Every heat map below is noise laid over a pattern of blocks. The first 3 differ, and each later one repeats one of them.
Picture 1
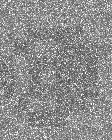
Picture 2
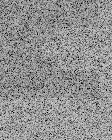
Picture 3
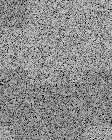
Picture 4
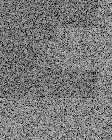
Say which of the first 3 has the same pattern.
2
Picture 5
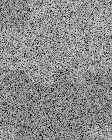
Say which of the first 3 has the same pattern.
3
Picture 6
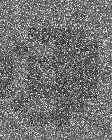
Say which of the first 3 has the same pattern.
1
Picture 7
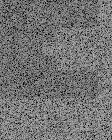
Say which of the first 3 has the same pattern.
2
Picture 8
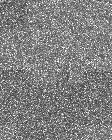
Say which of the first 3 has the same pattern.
3
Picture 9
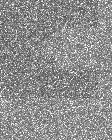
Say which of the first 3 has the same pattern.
2
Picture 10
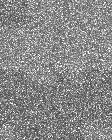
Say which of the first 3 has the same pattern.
3
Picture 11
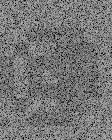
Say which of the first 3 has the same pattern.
1
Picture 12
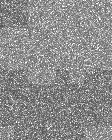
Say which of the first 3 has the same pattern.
3
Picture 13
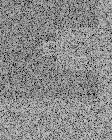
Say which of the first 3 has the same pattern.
2
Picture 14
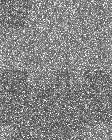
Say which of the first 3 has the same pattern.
3
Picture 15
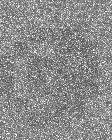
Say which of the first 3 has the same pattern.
1
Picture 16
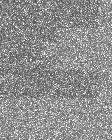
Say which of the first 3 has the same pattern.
2
